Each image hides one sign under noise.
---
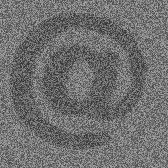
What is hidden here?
dark at sign
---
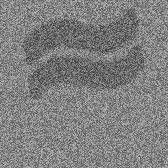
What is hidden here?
dark approximately sign
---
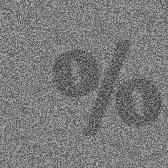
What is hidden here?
dark percent sign
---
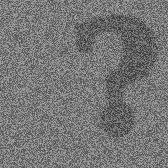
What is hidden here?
dark question mark
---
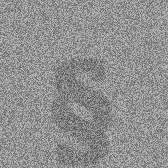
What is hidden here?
dark section sign
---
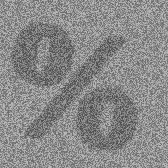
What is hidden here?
dark percent sign
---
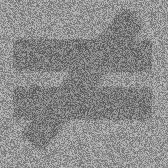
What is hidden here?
dark not-equal sign
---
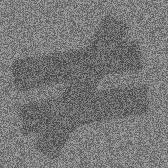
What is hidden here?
dark not-equal sign
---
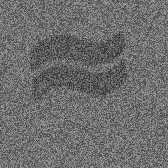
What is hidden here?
dark approximately sign
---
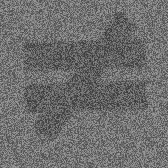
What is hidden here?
dark not-equal sign
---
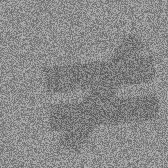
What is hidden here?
dark not-equal sign
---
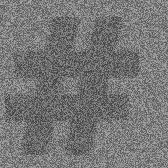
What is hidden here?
dark hash sign
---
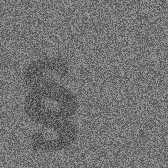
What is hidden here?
dark section sign
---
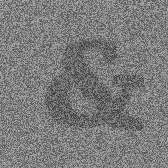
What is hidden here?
dark ampersand
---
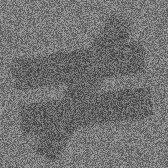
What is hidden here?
dark not-equal sign
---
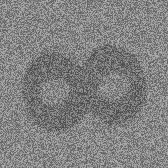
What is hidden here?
dark infinity sign
